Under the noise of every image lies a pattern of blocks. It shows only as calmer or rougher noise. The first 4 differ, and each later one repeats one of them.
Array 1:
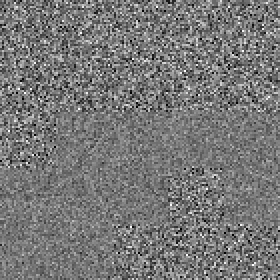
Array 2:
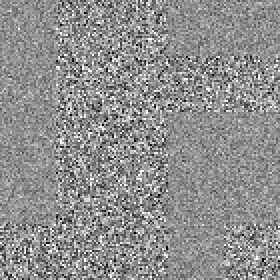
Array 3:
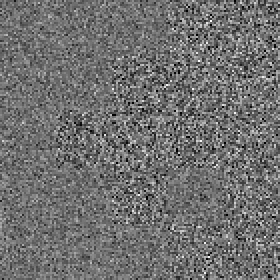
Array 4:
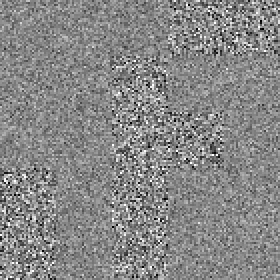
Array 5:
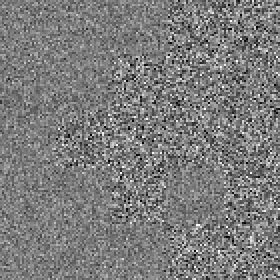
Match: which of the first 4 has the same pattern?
3
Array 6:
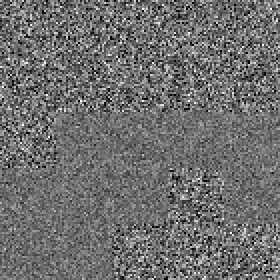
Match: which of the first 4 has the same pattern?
1
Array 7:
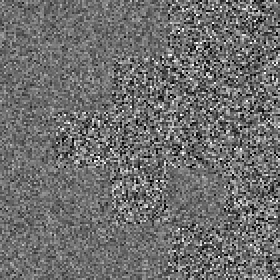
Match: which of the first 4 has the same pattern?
3
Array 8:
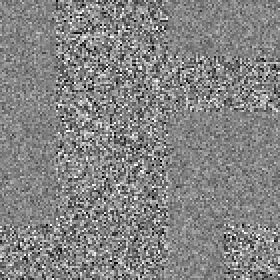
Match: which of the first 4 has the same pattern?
2
